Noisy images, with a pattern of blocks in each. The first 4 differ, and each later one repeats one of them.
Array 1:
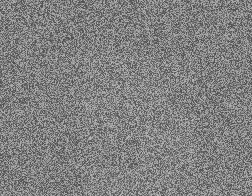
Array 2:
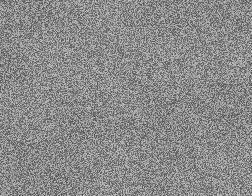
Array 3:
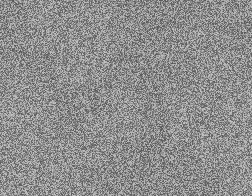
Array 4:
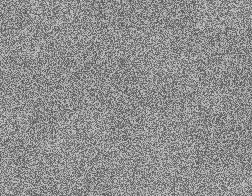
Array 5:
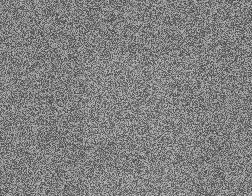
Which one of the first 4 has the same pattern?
1
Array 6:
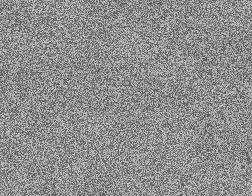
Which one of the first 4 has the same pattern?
4
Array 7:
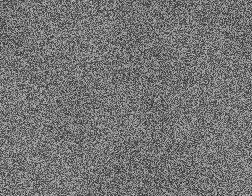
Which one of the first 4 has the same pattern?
3
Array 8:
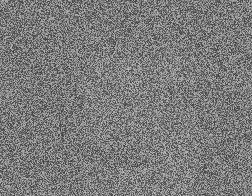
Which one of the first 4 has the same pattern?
1
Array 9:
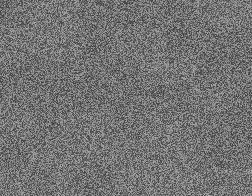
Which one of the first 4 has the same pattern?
4
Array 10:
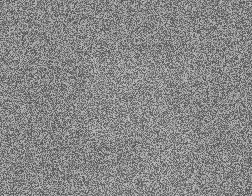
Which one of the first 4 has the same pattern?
1
